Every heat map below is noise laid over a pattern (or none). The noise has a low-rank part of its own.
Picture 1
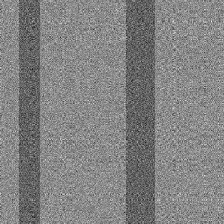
bands of columns
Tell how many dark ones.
2
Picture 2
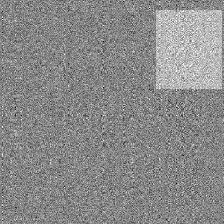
one block
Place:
top right
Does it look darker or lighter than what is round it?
lighter
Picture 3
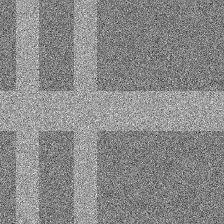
bands of rows crossing bands of columns
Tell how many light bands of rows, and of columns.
1 and 2
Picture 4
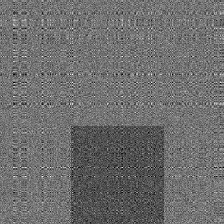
one block
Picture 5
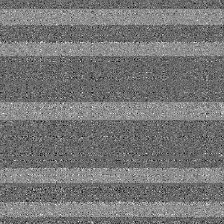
bands of rows
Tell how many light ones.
5
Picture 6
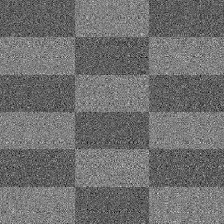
a checkerboard
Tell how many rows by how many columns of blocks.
6 by 3
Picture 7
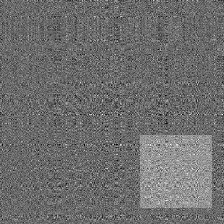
one block
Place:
bottom right
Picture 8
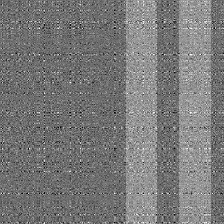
bands of columns
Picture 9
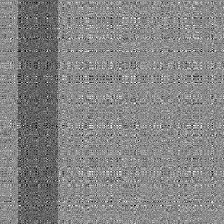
one band of columns
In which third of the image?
left
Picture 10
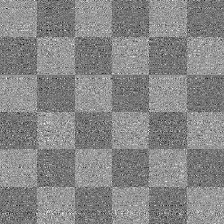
a checkerboard
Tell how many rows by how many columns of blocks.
6 by 6
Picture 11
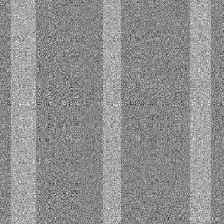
bands of columns
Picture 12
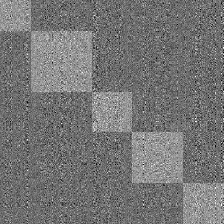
blocks along the diagonal
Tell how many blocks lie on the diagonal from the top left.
5
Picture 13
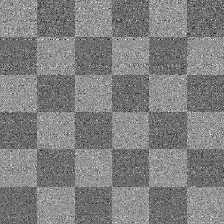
a checkerboard
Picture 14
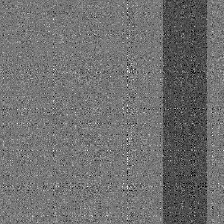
one band of columns
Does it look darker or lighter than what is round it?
darker
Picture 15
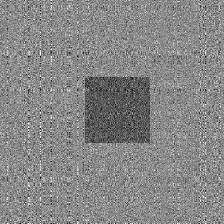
one block
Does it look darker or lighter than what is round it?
darker
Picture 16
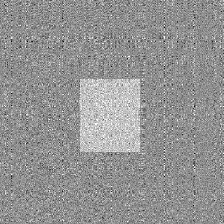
one block
